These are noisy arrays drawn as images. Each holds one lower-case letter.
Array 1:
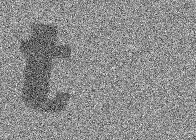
dark t
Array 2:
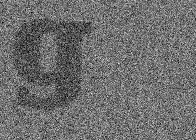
dark g
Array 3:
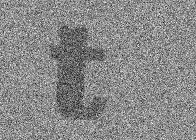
dark t
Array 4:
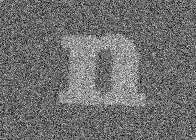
light n
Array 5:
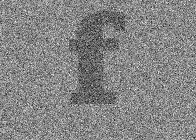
dark f
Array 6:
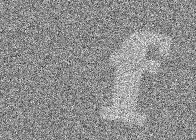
light f
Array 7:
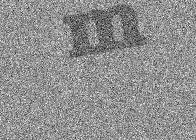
dark m, top middle
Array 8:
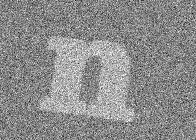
light n
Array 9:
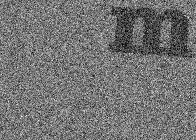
dark m, top right
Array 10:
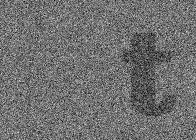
dark t
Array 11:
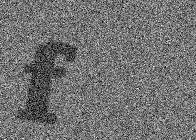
dark f
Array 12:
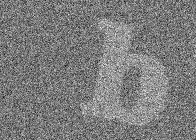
light b
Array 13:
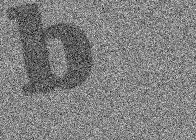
dark b
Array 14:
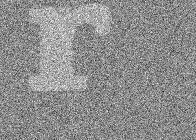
light r
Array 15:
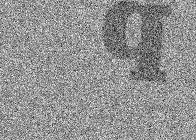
dark q
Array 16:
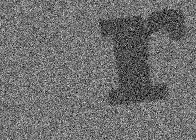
dark r
